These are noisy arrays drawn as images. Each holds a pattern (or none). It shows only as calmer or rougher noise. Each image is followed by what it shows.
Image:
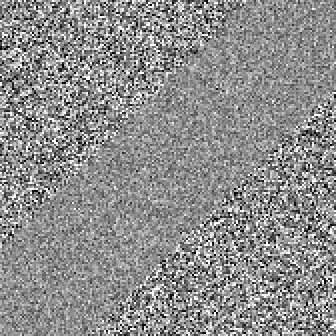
a diagonal band
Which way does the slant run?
bottom left to top right
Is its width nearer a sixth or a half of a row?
a half
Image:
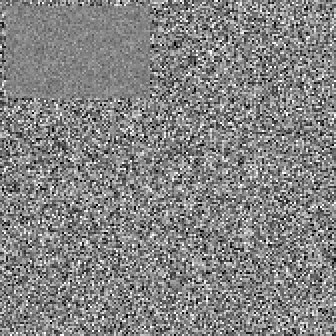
one block
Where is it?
top left
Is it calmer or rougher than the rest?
calmer
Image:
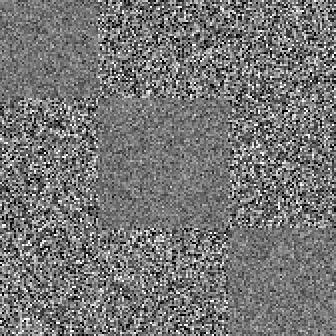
blocks along the diagonal
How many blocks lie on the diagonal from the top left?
3
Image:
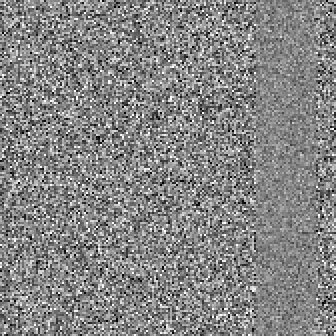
one band of columns
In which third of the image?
right
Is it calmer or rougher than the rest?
calmer
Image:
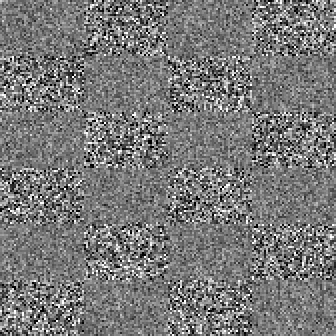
a checkerboard
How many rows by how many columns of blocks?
6 by 4
